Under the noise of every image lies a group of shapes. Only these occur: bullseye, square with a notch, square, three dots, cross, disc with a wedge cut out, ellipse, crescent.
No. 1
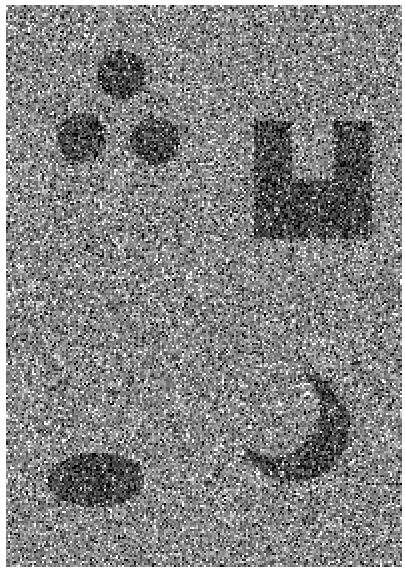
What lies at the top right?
square with a notch
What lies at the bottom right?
crescent
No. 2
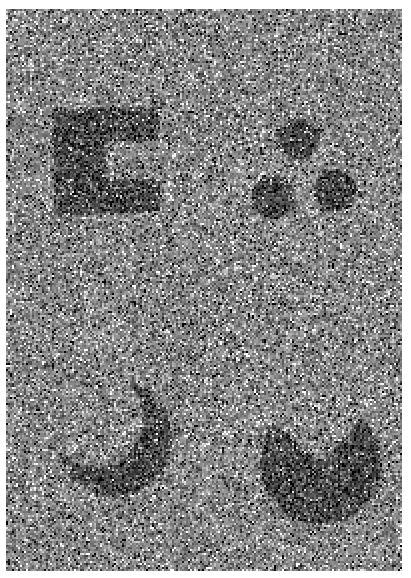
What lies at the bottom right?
disc with a wedge cut out
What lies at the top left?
square with a notch
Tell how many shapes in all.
4
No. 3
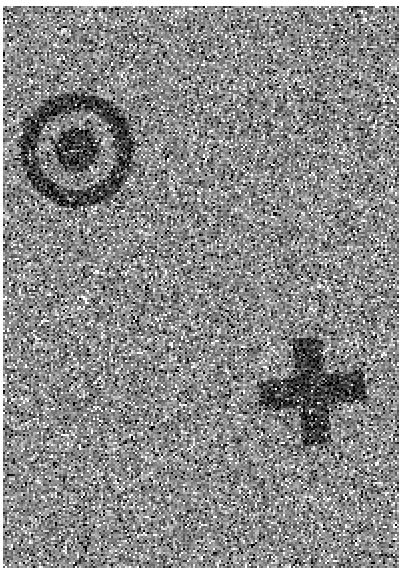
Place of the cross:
bottom right
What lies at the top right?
nothing
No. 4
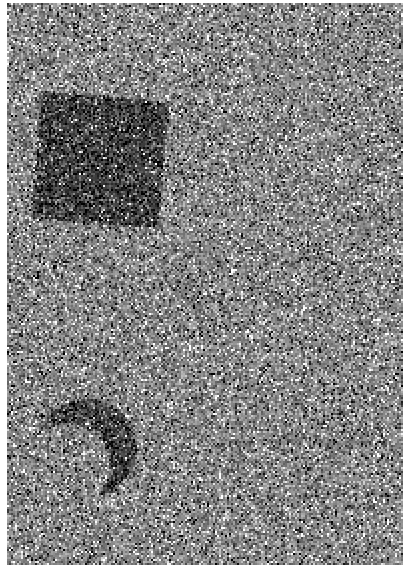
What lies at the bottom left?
crescent
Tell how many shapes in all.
2
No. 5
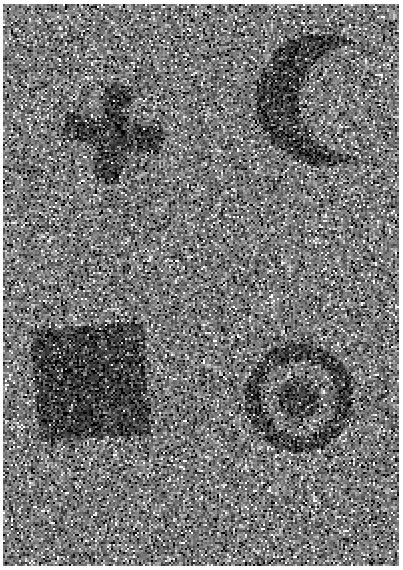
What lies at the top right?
crescent
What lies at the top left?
cross
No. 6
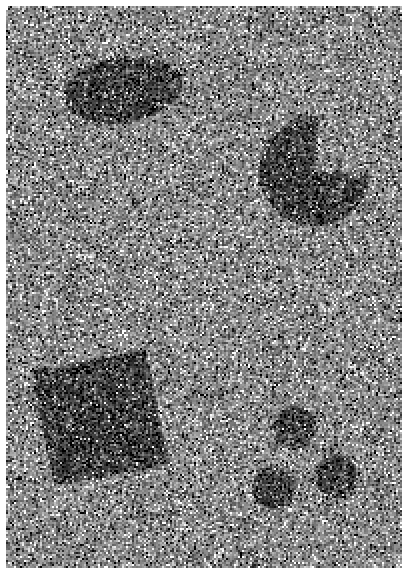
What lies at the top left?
ellipse
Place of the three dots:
bottom right
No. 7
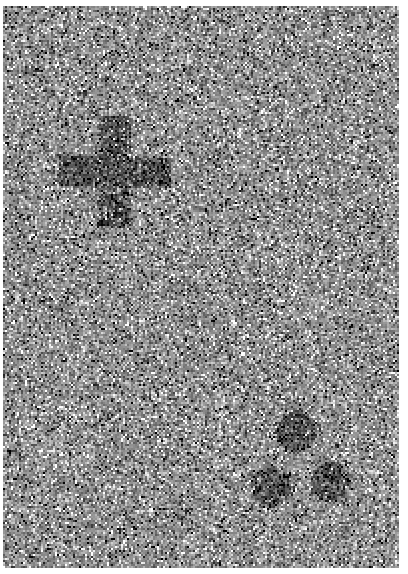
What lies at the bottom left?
nothing
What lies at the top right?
nothing
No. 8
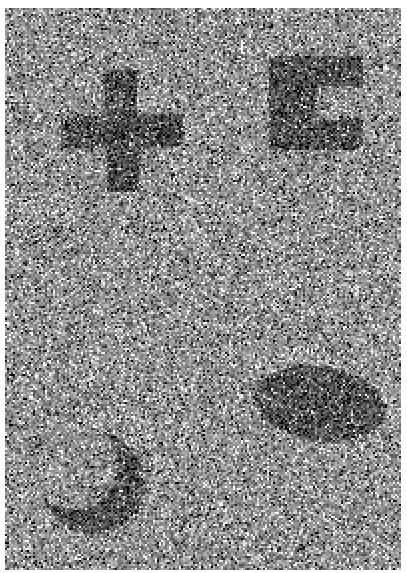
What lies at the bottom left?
crescent
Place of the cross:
top left
